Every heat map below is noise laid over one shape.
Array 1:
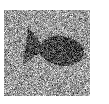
fish
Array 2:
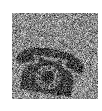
telephone
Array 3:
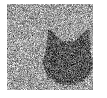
cat's head
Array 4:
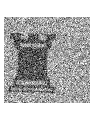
chess rook
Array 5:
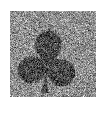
club
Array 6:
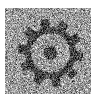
gear
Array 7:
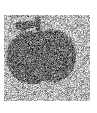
apple
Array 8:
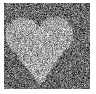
heart
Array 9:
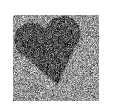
heart
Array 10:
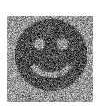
smiling face
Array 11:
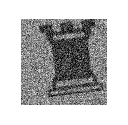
chess rook
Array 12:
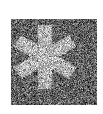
asterisk
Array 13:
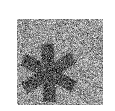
asterisk
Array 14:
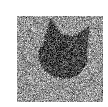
cat's head
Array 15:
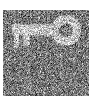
key
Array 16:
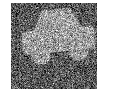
car
